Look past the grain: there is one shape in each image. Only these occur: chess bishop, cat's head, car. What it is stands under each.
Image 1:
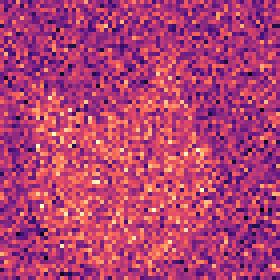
light cat's head
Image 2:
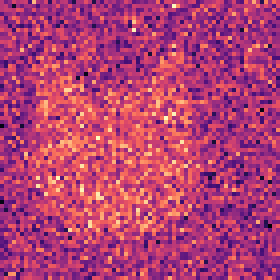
light cat's head
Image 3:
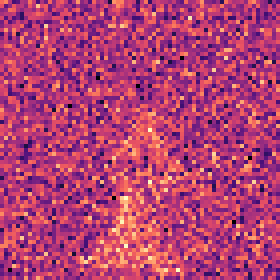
light chess bishop
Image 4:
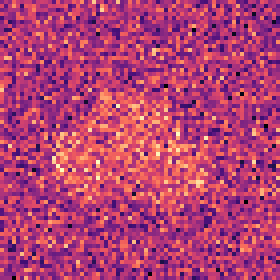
light car
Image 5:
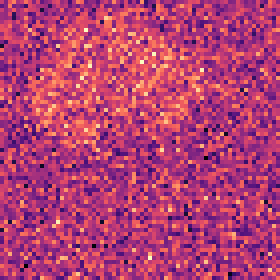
light car
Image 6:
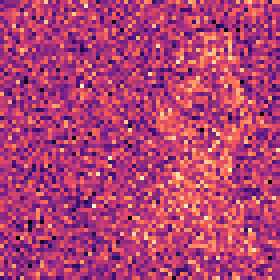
light chess bishop
